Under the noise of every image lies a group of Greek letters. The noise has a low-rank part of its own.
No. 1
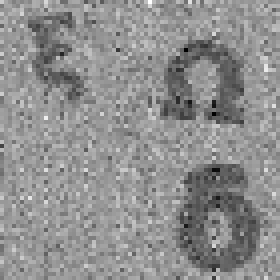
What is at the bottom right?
delta
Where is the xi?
top left
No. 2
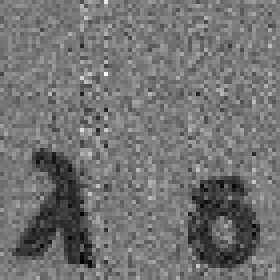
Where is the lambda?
bottom left
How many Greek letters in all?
2
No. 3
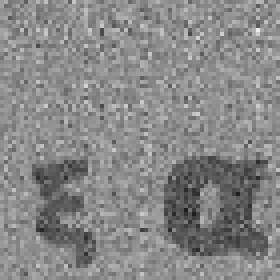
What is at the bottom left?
xi
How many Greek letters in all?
2
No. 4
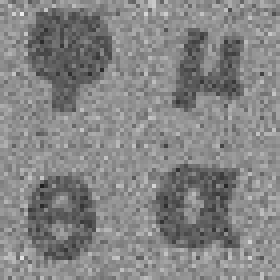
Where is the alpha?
bottom right
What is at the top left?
phi
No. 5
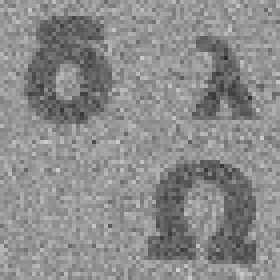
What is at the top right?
lambda
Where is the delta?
top left
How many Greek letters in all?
3
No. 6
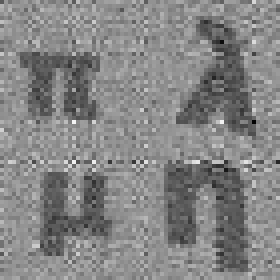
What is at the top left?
pi
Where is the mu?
bottom left
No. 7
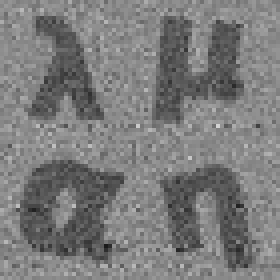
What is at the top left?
lambda
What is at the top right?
mu
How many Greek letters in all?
4
